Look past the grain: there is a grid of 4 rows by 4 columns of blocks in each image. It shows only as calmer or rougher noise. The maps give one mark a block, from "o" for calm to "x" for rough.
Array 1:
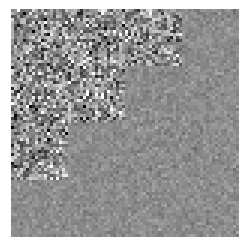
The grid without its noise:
x x x o
x x o o
x o o o
o o o o
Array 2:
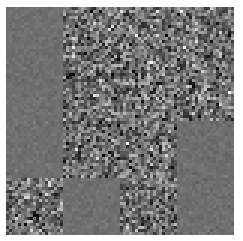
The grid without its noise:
o x x x
o x x x
o x x o
x o x o
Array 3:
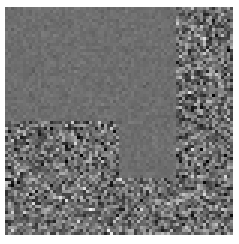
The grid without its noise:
o o o x
o o o x
x x o x
x x x x
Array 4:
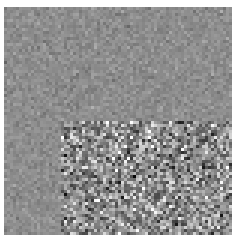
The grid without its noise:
o o o o
o o o o
o x x x
o x x x
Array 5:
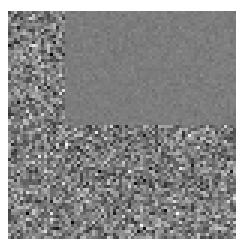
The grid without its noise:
x o o o
x o o o
x x x x
x x x x
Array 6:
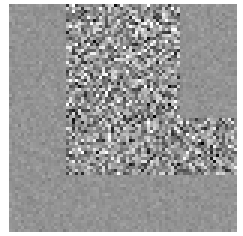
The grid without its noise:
o x x o
o x x o
o x x x
o o o o
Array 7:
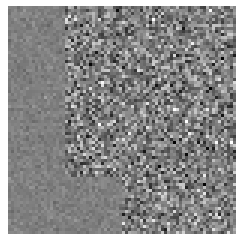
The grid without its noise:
o x x x
o x x x
o x x x
o o x x
